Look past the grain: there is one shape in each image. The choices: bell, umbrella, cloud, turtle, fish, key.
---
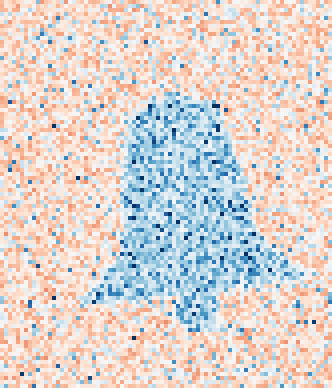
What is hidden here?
blue bell
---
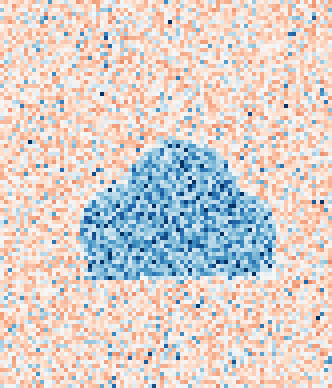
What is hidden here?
blue cloud
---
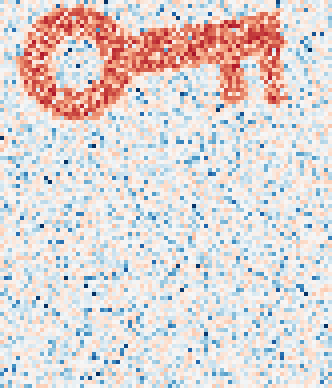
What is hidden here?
red key
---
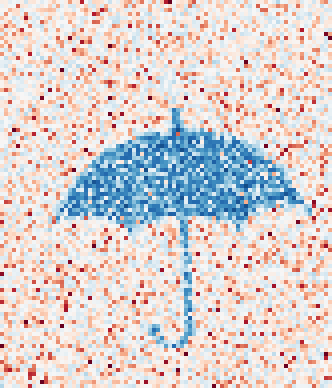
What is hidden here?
blue umbrella
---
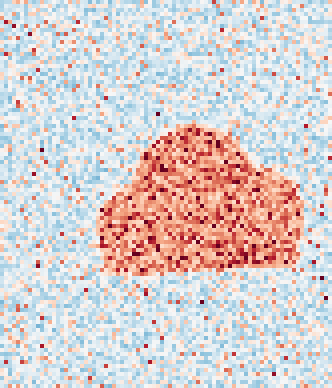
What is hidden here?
red cloud
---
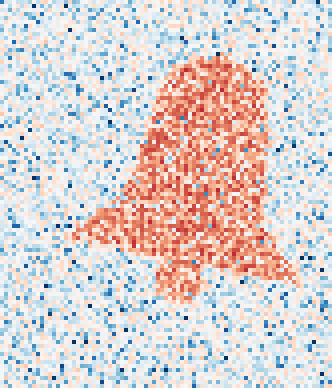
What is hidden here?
red bell
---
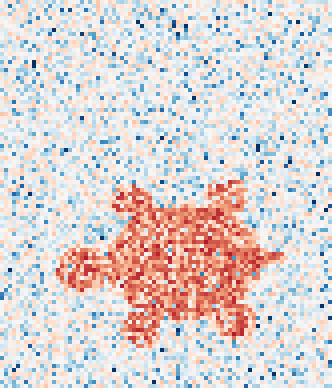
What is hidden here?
red turtle
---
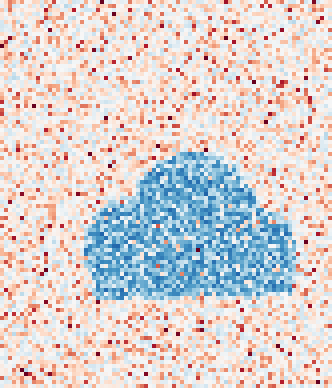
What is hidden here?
blue cloud
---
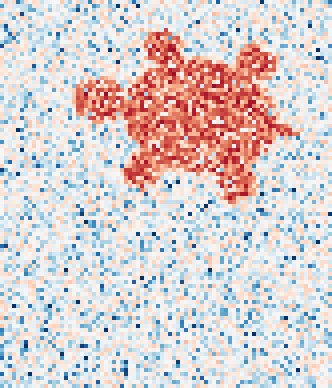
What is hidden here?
red turtle
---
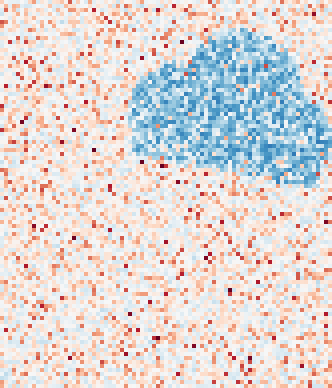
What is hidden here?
blue cloud
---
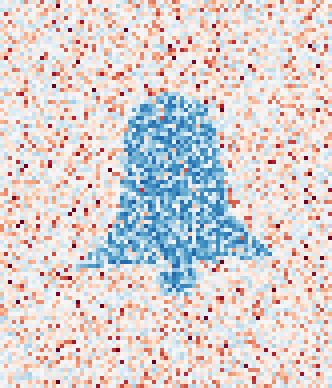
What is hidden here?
blue bell
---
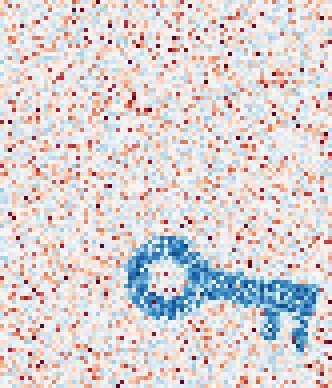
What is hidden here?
blue key
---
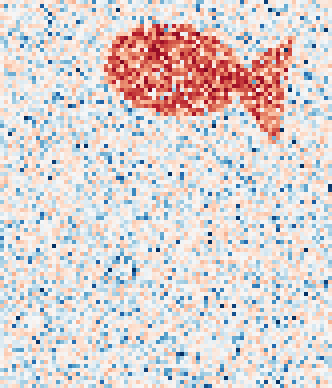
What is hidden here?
red fish
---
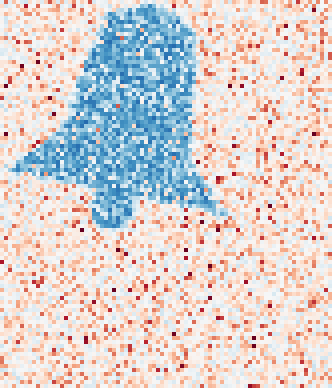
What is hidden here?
blue bell
